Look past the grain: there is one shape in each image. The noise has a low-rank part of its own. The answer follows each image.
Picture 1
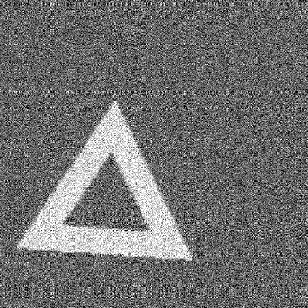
triangle frame
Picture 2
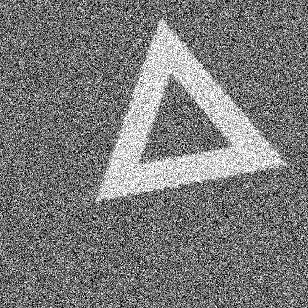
triangle frame
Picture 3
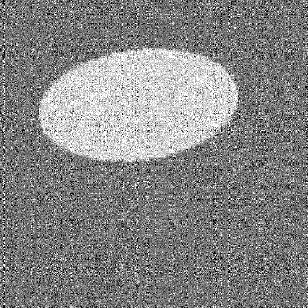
ellipse
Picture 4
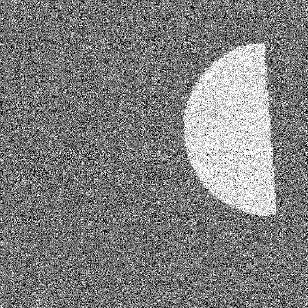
half disc
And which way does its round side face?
left
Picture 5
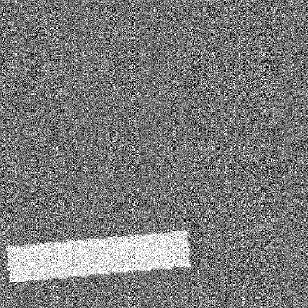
bar
